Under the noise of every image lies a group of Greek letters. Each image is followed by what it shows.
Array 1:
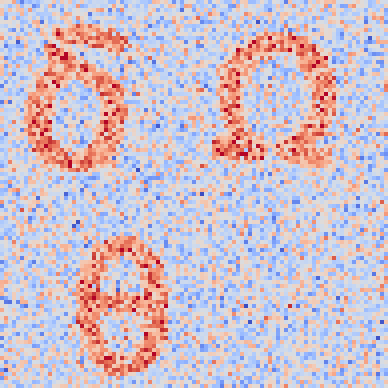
top left: delta; top right: omega; bottom left: theta
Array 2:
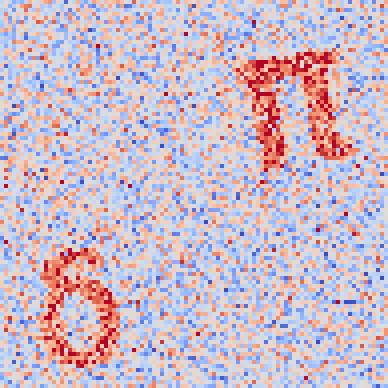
top right: pi; bottom left: delta
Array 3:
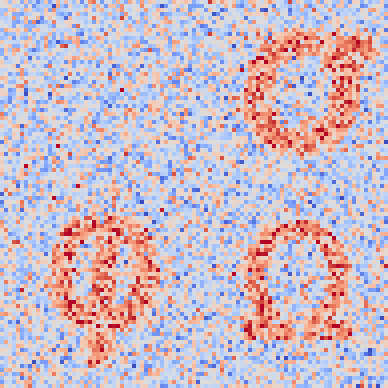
top right: sigma; bottom left: phi; bottom right: omega
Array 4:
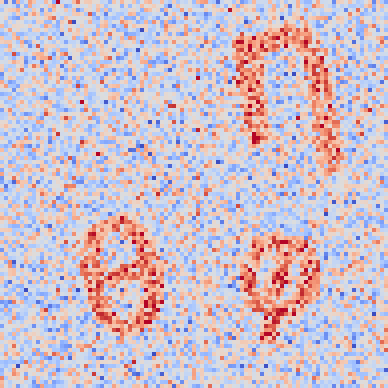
top right: eta; bottom left: theta; bottom right: phi
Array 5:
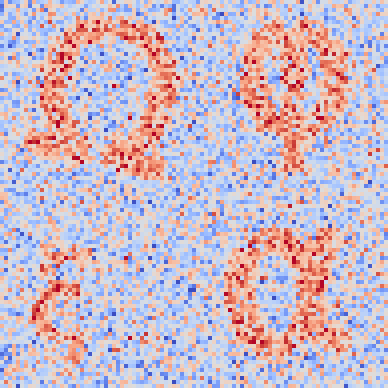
top left: omega; top right: phi; bottom left: xi; bottom right: alpha
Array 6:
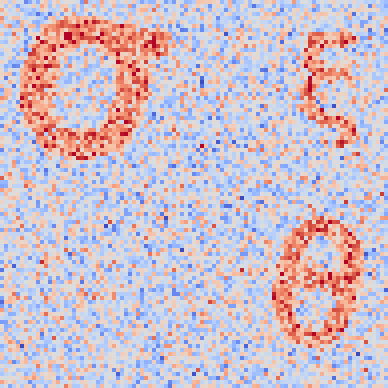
top left: sigma; top right: xi; bottom right: theta
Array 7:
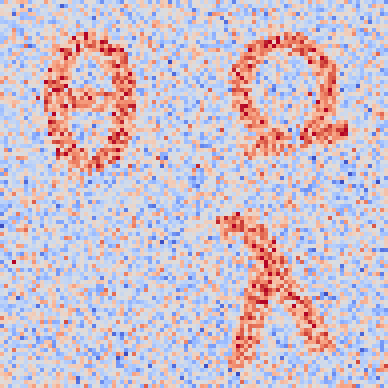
top left: theta; top right: omega; bottom right: lambda
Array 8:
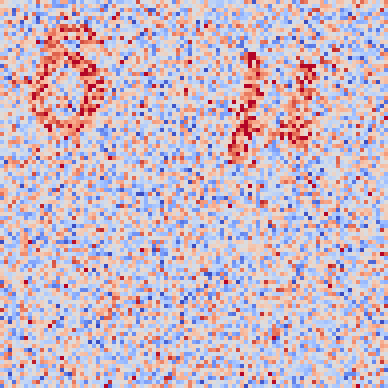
top left: delta; top right: mu
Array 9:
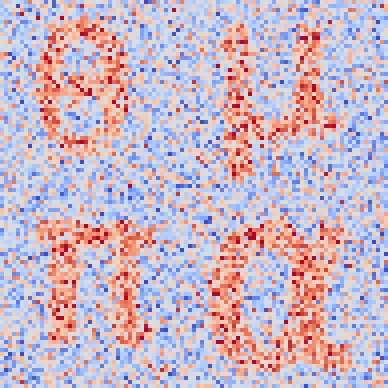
top left: theta; top right: mu; bottom left: pi; bottom right: alpha
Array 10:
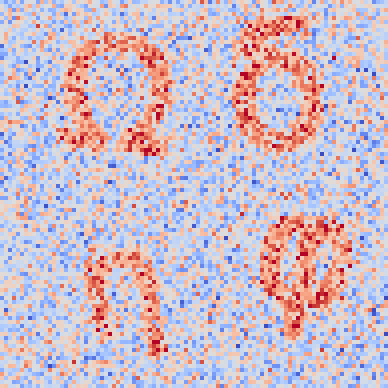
top left: omega; top right: delta; bottom left: eta; bottom right: phi
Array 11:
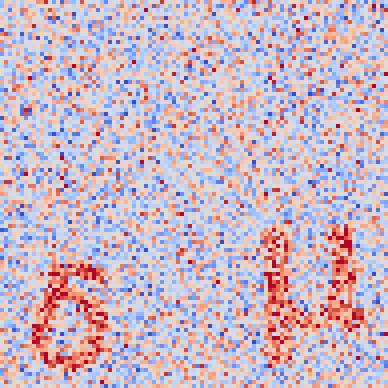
bottom left: delta; bottom right: mu
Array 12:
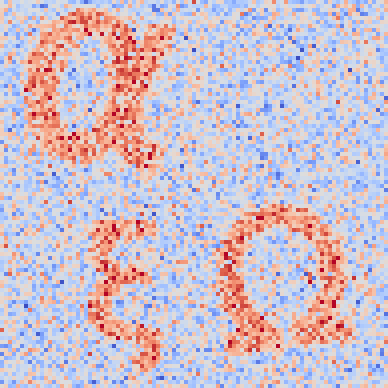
top left: alpha; bottom left: xi; bottom right: omega
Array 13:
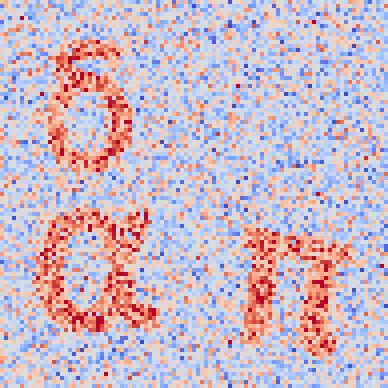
top left: delta; bottom left: alpha; bottom right: pi
